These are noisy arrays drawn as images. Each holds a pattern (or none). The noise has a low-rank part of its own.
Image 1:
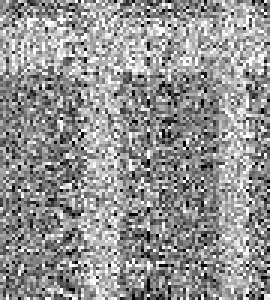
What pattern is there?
bands of rows crossing bands of columns
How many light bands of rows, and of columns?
1 and 2
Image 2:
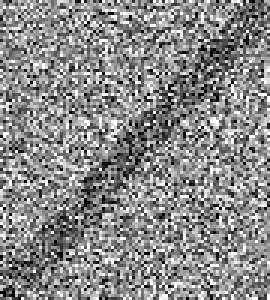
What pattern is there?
a diagonal band
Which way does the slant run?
bottom left to top right
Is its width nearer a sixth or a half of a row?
a sixth
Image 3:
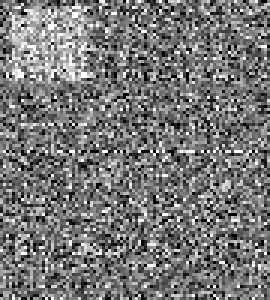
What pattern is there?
one block
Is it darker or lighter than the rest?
lighter
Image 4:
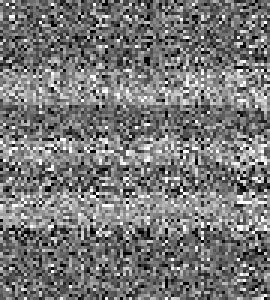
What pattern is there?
bands of rows
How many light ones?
3
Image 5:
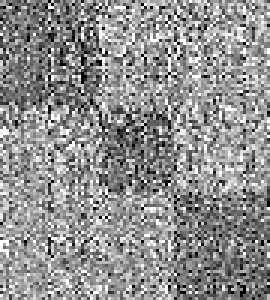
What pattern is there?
blocks along the diagonal
